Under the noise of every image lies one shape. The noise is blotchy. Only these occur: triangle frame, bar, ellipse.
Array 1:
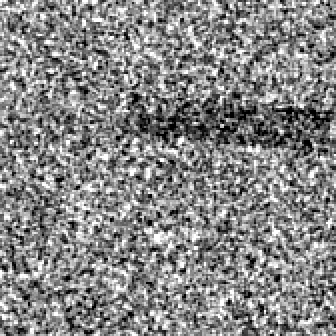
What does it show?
dark bar
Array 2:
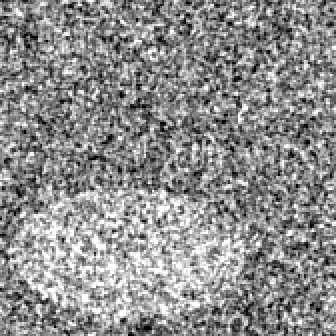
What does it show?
light ellipse
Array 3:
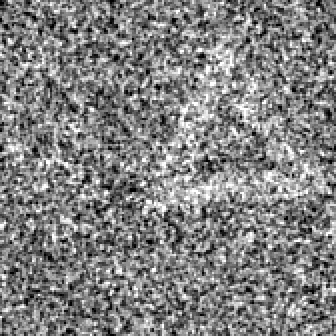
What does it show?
light triangle frame
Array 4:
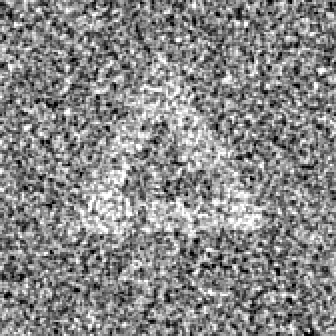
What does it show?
light triangle frame
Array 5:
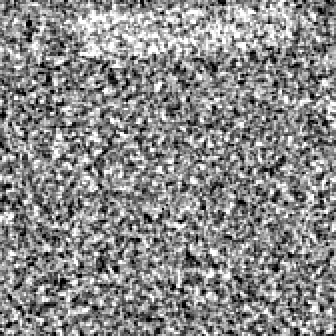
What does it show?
light bar
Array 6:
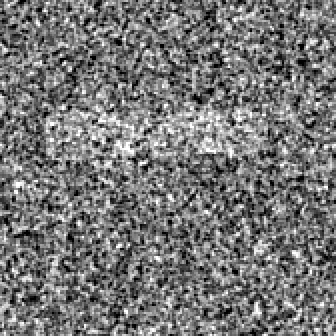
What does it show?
light bar
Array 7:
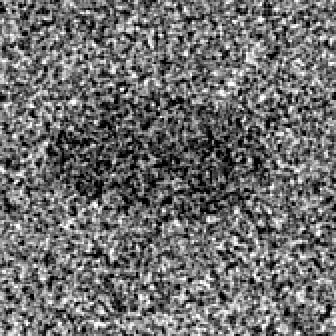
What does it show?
dark ellipse
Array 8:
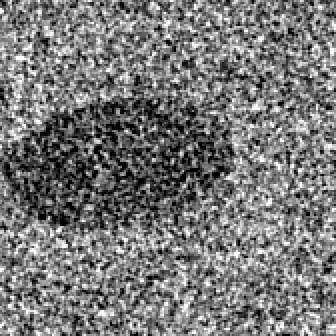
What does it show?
dark ellipse
